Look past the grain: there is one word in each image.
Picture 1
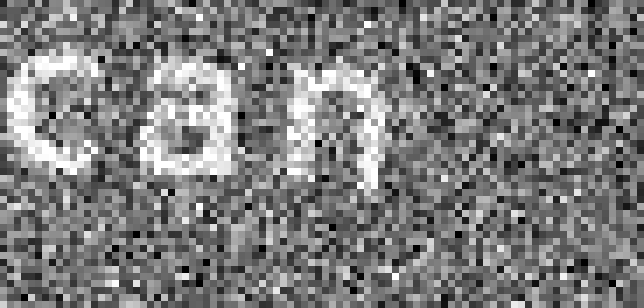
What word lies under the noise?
can
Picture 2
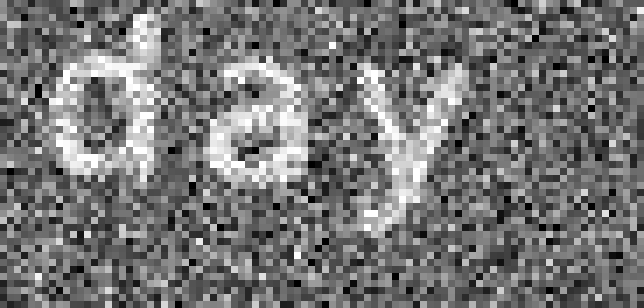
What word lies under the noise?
day
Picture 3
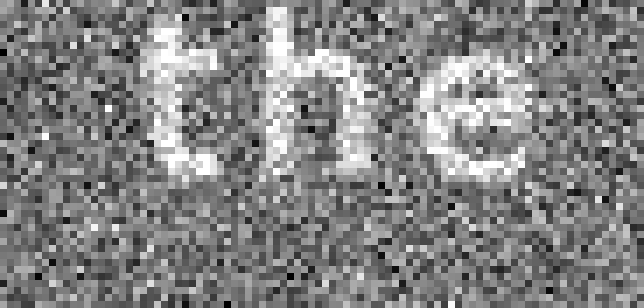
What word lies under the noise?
the
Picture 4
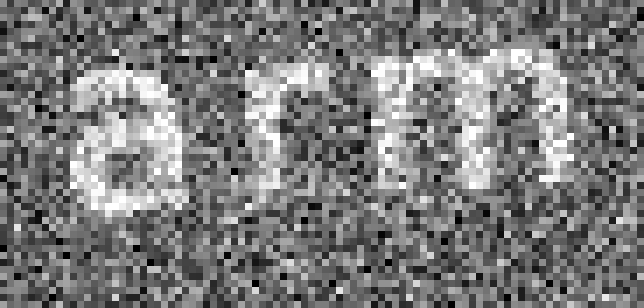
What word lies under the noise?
arm
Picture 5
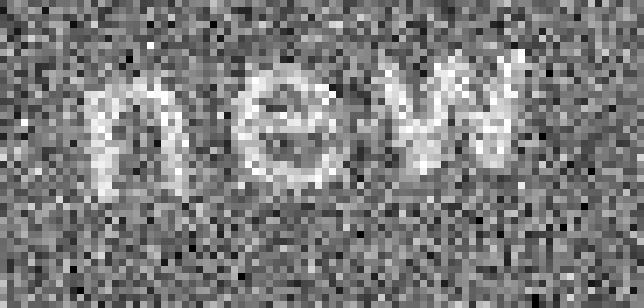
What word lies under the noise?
new
